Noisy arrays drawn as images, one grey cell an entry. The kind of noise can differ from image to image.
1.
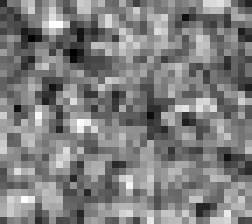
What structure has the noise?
blotchy
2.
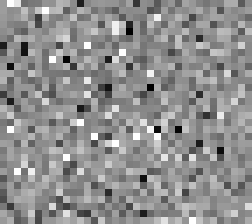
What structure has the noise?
heavy tails
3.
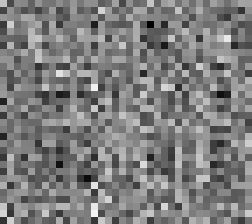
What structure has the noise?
low rank plus noise
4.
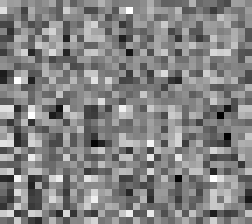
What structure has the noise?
low rank plus noise
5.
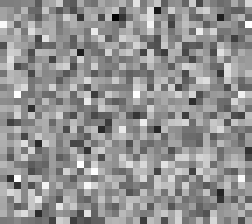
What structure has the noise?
independent entries
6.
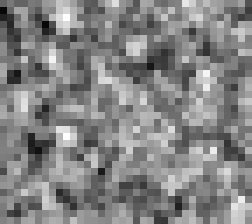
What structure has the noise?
blotchy
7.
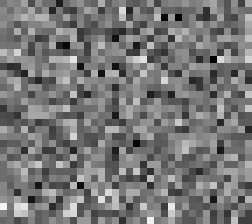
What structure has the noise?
low rank plus noise
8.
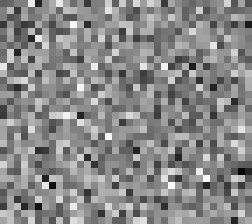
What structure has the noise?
independent entries
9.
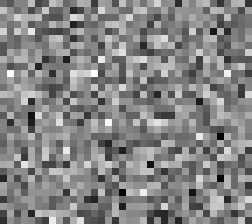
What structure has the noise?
low rank plus noise
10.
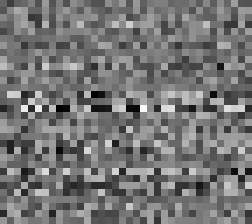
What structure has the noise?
rows of uneven size
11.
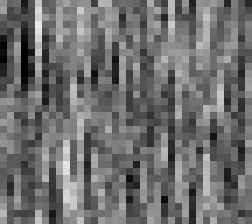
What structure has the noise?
streaked along the columns
